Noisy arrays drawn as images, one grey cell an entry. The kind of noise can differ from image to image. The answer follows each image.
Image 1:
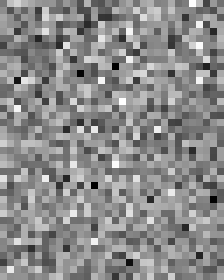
independent entries
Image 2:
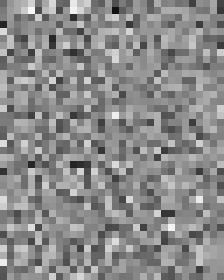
low rank plus noise
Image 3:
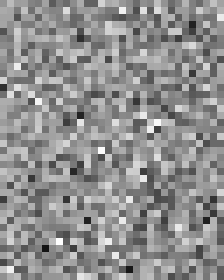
independent entries
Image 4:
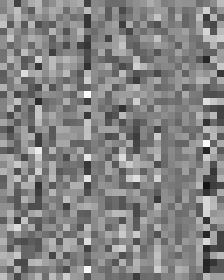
columns of uneven size
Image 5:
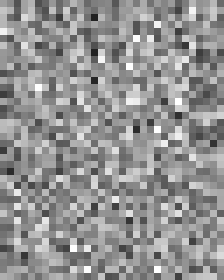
low rank plus noise
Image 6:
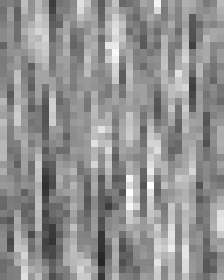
streaked along the columns
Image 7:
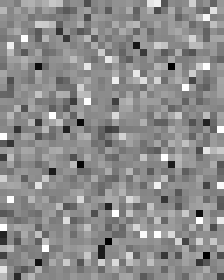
heavy tails
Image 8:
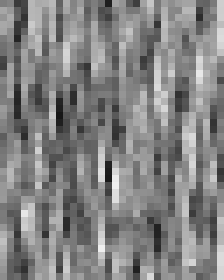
streaked along the columns
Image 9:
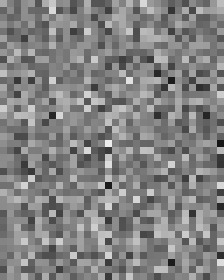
low rank plus noise
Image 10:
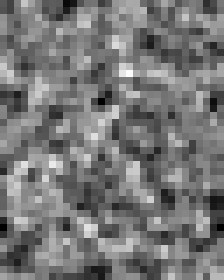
blotchy
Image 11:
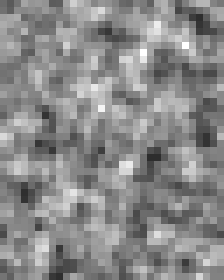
blotchy
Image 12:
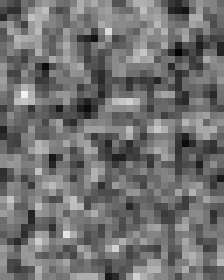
blotchy
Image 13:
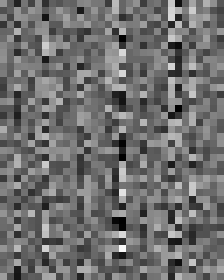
columns of uneven size
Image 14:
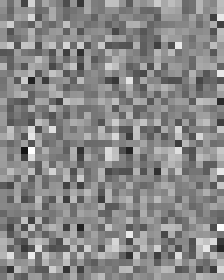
low rank plus noise
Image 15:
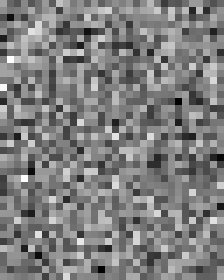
independent entries
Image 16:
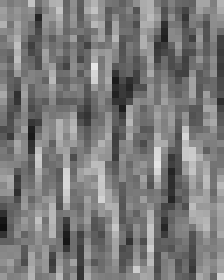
streaked along the columns
